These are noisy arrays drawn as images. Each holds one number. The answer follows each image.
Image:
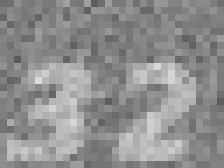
32
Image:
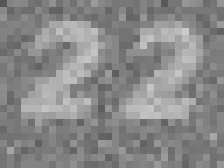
22
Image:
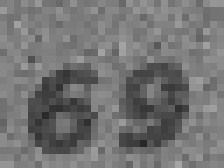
69
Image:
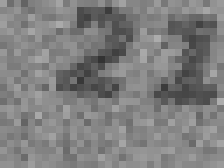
21
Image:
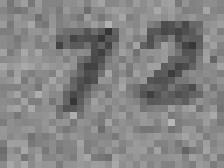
72
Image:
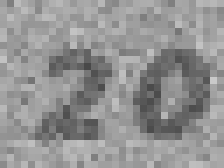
20
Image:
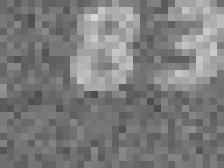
83
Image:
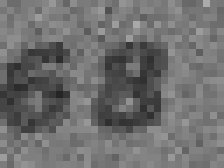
68
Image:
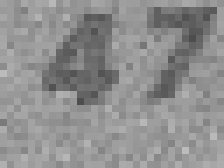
47
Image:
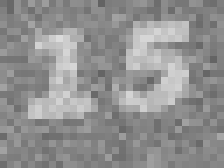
15
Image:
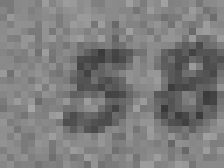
58
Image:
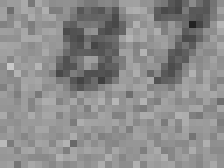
87
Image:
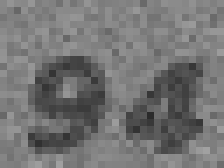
94
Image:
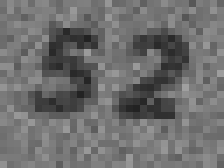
52
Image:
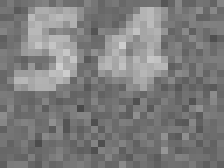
54
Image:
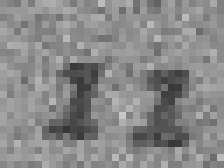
11
